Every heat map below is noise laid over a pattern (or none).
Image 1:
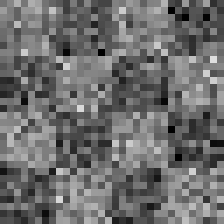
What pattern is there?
a checkerboard
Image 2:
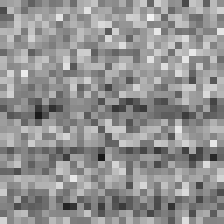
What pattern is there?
bands of rows
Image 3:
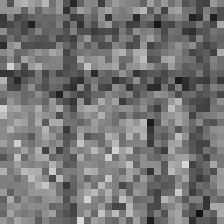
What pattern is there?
bands of rows crossing bands of columns
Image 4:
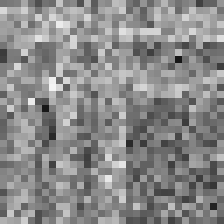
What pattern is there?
bands of rows crossing bands of columns
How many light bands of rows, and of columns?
2 and 3
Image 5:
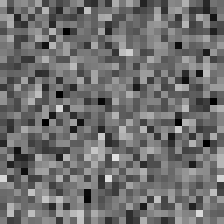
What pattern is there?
only noise
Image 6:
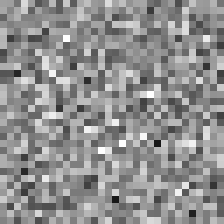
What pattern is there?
only noise
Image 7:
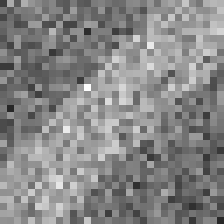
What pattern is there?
a diagonal band
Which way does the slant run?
bottom left to top right
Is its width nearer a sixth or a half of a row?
a half
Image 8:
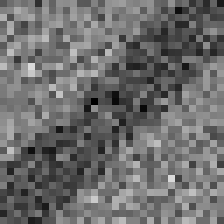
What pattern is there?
a diagonal band
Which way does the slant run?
bottom left to top right
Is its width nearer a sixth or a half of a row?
a half
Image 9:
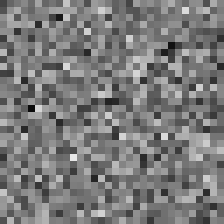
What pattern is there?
only noise
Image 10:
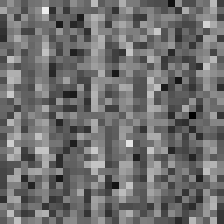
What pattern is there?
bands of columns
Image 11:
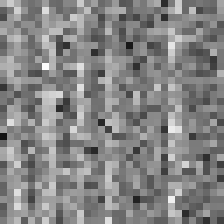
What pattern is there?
bands of columns
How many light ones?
5
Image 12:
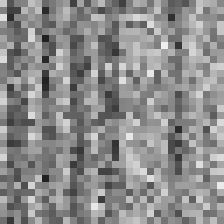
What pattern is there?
bands of columns
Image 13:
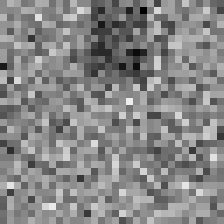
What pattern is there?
one block
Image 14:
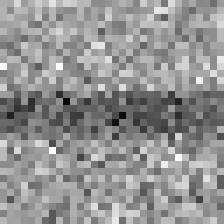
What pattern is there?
one band of rows
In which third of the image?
middle
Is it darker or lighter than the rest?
darker
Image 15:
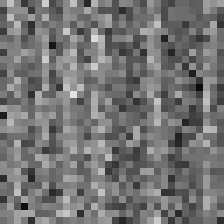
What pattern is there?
bands of columns
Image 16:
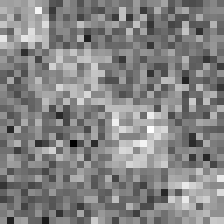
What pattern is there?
blocks along the diagonal
